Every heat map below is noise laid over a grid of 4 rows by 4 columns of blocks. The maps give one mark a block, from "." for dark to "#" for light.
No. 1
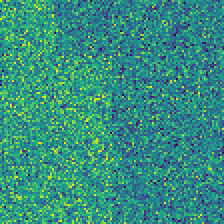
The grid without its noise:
# . . .
# # . .
# # . .
# # . .
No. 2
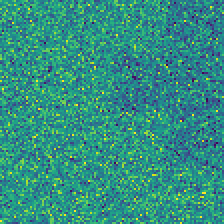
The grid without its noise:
# # # .
# # . .
# # # .
# # # #
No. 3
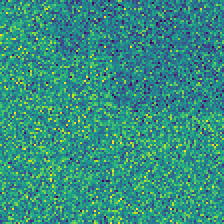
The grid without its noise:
# . . .
# # . .
# # # #
# # # #
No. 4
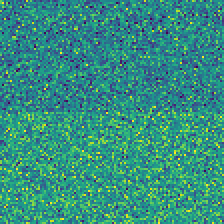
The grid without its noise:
. . . .
. . . .
# # # #
# # # #
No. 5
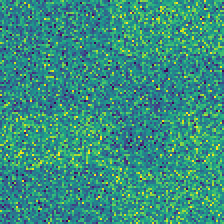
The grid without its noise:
. . # #
. . . .
# # . #
. . # #
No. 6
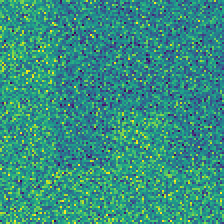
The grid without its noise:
# . . .
# . . .
# . # .
# # # #
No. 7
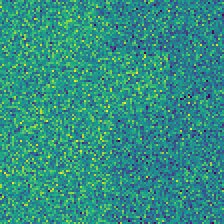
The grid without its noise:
# # . .
# # # .
# # . .
# # . .
